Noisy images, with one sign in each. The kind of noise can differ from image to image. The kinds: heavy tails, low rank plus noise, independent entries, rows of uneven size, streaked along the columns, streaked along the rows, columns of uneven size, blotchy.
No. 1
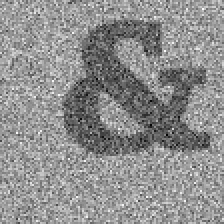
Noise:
independent entries
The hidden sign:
ampersand
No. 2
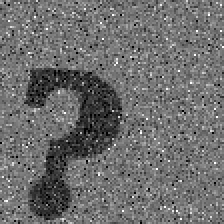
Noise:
heavy tails
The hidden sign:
question mark
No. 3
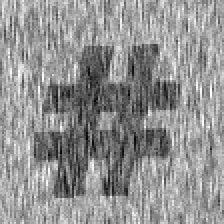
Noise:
streaked along the columns
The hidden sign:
hash sign
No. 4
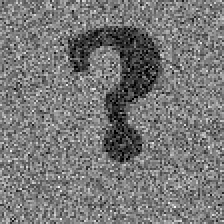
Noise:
independent entries
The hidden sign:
question mark
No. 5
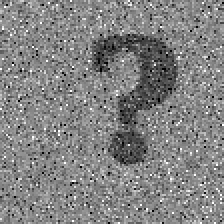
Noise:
heavy tails
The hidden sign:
question mark
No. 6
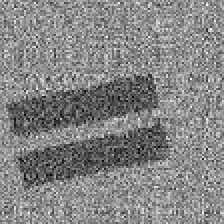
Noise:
low rank plus noise
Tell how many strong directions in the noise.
three or four
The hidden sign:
equals sign
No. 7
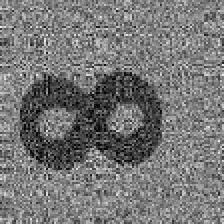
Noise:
low rank plus noise
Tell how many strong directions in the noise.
two
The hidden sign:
infinity sign
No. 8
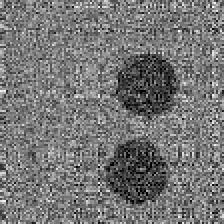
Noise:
low rank plus noise
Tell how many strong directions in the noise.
three or four
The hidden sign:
colon
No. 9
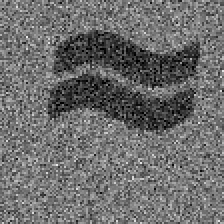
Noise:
independent entries
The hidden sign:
approximately sign
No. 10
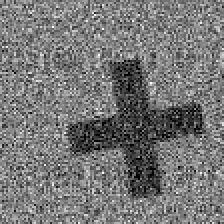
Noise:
low rank plus noise
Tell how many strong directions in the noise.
three or four
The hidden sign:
plus sign
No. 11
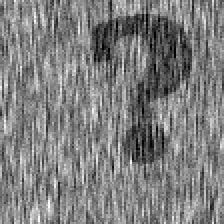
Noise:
streaked along the columns
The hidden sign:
question mark
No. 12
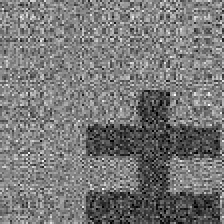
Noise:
low rank plus noise
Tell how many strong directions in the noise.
one
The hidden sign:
plus-minus sign
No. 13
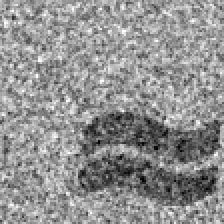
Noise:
blotchy
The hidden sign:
approximately sign
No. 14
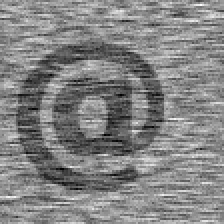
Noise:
streaked along the rows
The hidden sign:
at sign
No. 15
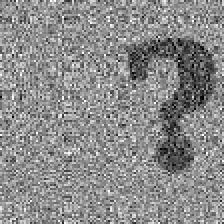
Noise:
low rank plus noise
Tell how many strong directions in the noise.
two
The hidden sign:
question mark
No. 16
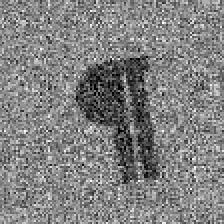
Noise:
low rank plus noise
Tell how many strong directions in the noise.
five to eight
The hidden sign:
pilcrow
